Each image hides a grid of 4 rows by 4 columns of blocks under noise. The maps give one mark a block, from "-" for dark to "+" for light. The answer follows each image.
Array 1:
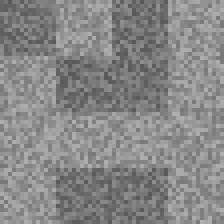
- + - +
+ - - +
+ + + +
+ - - +
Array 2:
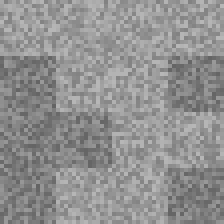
+ + + +
- + + -
- - + +
- + + -
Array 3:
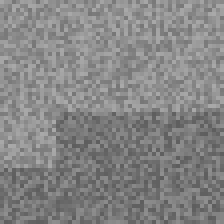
+ + + +
+ + + +
+ - - -
- - - -
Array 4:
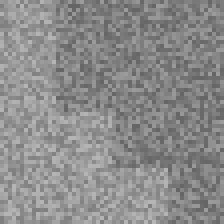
+ - - -
+ - - -
+ + - -
+ + + -
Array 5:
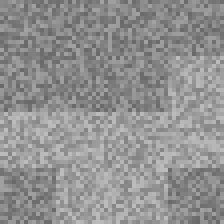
- - - -
- - - +
+ + + +
- + + -
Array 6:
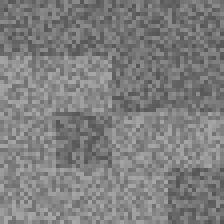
- - - -
+ + - -
+ - + +
+ + + -
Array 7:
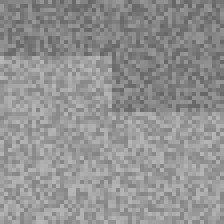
- - - -
+ + - -
+ + + +
+ + + +
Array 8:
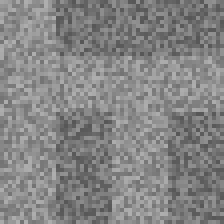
+ - - -
+ + + +
+ - + -
+ - + -
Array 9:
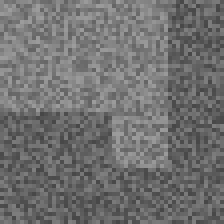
+ + + -
+ + + -
- - + -
- - - -
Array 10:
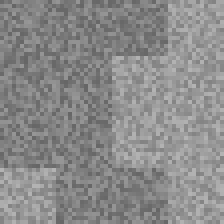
- - - +
- - + +
- - + +
+ - - +
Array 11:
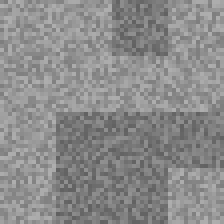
+ + - +
+ + + +
+ - - -
+ - - +
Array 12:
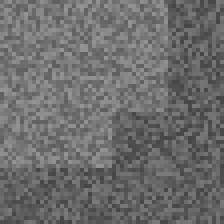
+ + + -
+ + + -
+ + - -
- - - -
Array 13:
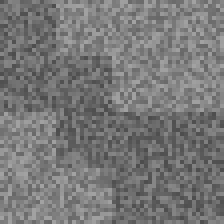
- + + +
- - + +
+ - - -
+ + - -
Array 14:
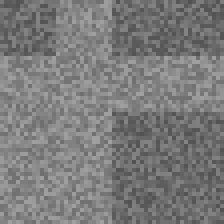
- + - -
+ + + +
+ + - -
+ + - -
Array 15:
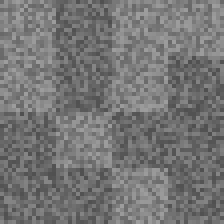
+ - + +
+ - + -
- + - -
- - + -
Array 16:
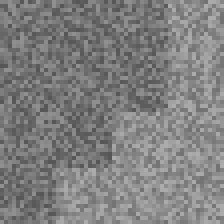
- - - +
- - - +
- - + +
- + + +
